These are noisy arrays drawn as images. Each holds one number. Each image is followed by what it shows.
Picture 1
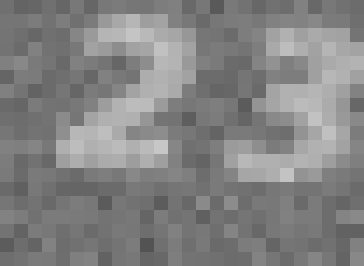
23
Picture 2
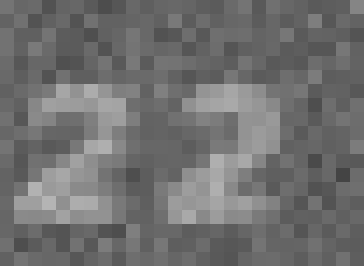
22
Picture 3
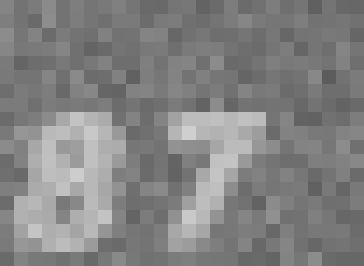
87
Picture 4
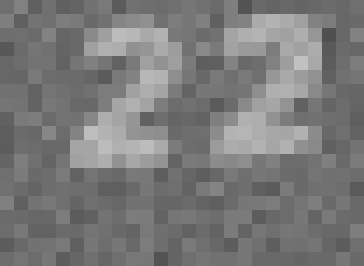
22
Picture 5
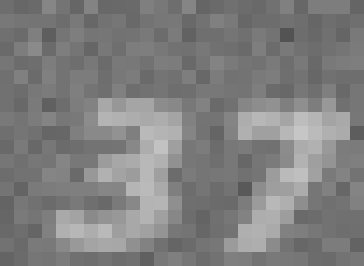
37
